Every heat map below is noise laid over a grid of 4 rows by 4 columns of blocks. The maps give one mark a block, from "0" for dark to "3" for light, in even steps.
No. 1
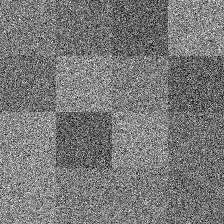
2 1 0 3
1 3 2 0
3 0 3 1
3 2 2 1
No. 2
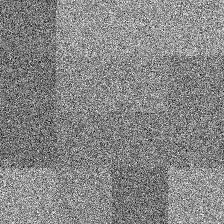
0 3 3 3
0 2 2 1
0 1 1 1
3 2 0 3
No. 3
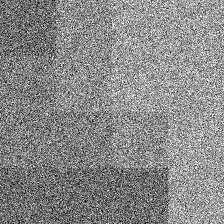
0 2 3 3
1 2 3 3
1 1 2 3
0 0 0 3
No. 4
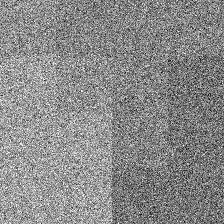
2 1 1 1
3 2 1 0
3 3 1 0
3 3 0 0
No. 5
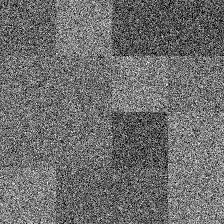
1 3 0 0
2 2 3 2
2 2 0 3
3 1 1 3
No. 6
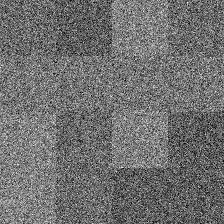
1 0 3 1
2 2 2 2
3 1 3 0
3 1 0 0
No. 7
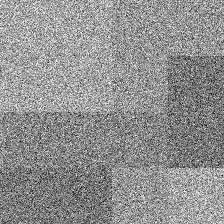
3 3 2 2
3 3 2 0
1 1 1 0
0 0 2 3
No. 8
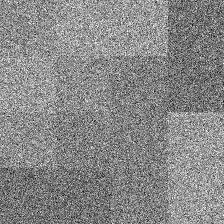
2 3 3 0
3 2 1 0
2 1 1 3
0 0 1 3
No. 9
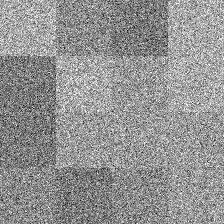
3 1 0 3
0 3 2 3
0 2 2 2
1 0 1 2
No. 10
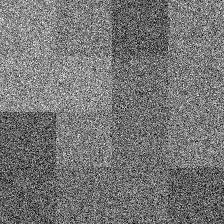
3 2 0 2
3 3 1 2
0 2 1 2
0 1 1 0
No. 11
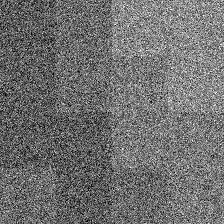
0 1 3 3
0 1 2 3
0 0 2 2
1 0 1 2
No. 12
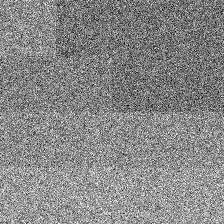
2 0 0 0
1 1 0 0
2 2 2 2
3 3 3 3
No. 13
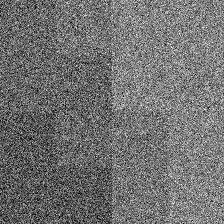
1 2 3 3
1 1 3 3
0 1 2 3
0 0 2 3
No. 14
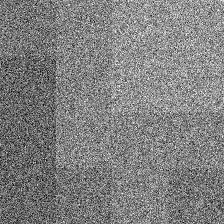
1 2 3 3
0 2 3 3
0 2 2 2
0 1 2 1
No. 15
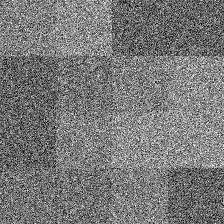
2 3 0 0
0 1 2 3
0 2 3 3
1 1 2 0
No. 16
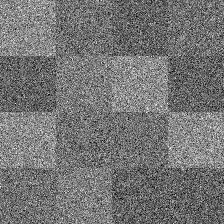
3 1 0 1
0 2 3 0
3 1 1 3
1 2 0 0
